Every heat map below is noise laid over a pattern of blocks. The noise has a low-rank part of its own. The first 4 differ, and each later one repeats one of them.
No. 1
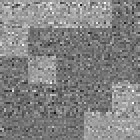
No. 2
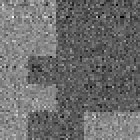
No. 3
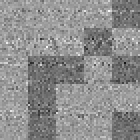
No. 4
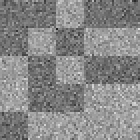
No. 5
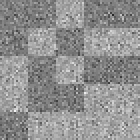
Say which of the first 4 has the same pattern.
4
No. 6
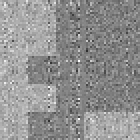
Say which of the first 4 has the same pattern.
2
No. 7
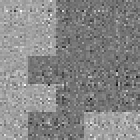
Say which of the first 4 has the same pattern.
2
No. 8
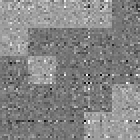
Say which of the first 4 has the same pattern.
1
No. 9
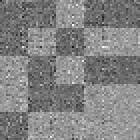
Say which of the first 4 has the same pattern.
4
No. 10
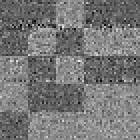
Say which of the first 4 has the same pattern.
4
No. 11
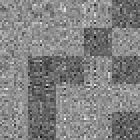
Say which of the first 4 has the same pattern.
3
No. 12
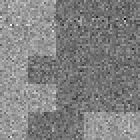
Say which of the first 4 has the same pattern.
2
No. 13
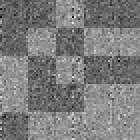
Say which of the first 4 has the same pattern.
4
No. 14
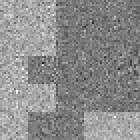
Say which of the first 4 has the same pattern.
2
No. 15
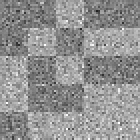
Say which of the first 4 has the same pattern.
4
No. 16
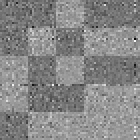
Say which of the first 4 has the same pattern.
4
